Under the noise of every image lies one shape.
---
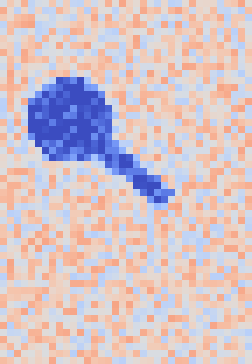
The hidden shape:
lollipop
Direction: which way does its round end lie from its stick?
up and left
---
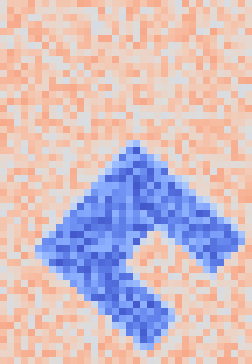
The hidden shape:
square with a notch
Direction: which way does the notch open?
down and right
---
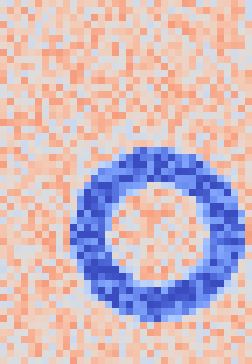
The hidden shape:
ring
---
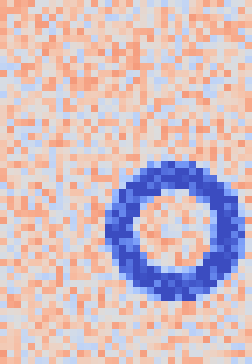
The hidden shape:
ring
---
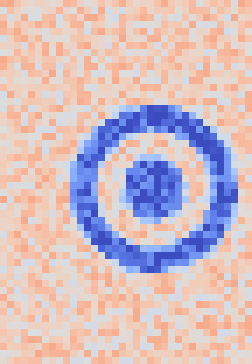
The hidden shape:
bullseye
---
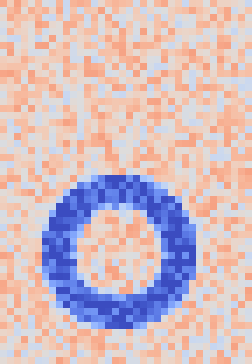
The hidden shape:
ring
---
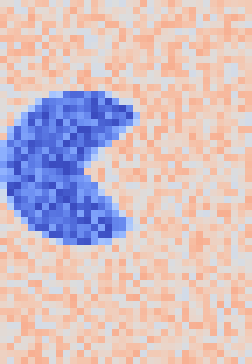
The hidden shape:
disc with a wedge cut out
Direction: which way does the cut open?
right
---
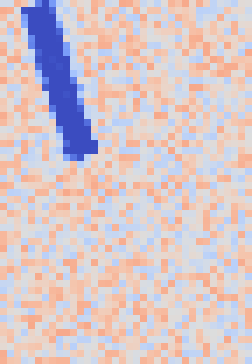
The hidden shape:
bar
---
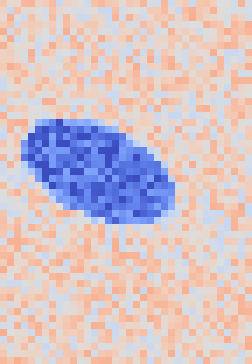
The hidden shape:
ellipse
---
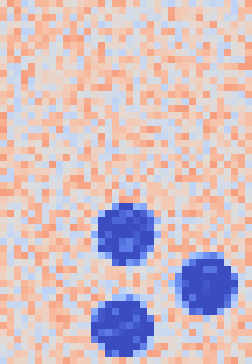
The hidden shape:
three dots
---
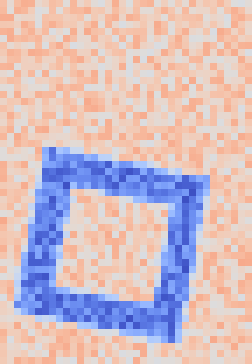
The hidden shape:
square frame
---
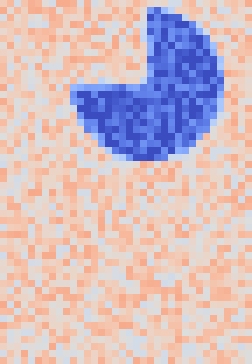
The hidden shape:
disc with a wedge cut out
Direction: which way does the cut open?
up and left
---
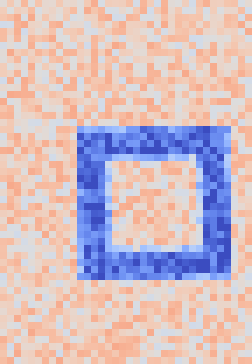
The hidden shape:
square frame
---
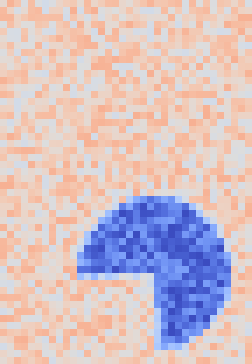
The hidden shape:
disc with a wedge cut out
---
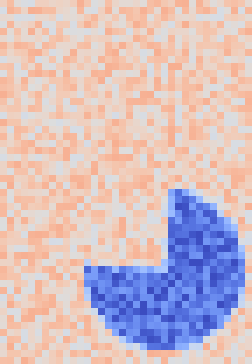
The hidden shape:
disc with a wedge cut out
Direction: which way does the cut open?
up and left
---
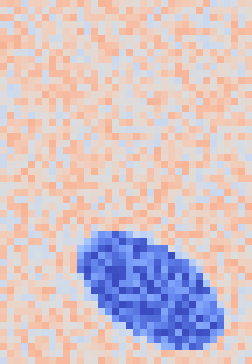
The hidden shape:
ellipse
